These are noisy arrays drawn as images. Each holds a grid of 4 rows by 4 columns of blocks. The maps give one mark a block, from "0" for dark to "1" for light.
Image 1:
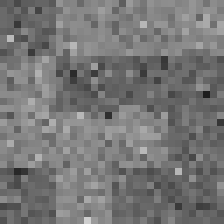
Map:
0111
1000
1110
0100
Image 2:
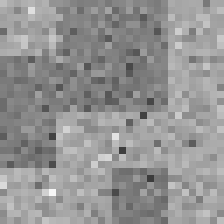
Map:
1001
0001
0111
1101
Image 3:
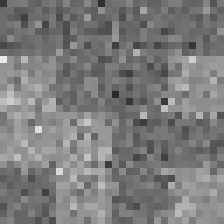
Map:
0000
1001
1100
0101
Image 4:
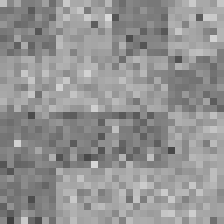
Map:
0101
1110
0001
0111
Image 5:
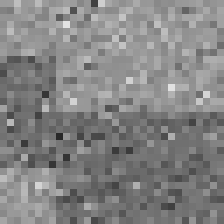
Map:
1111
0111
0000
1000
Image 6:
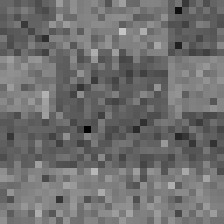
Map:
0110
1001
0000
1111
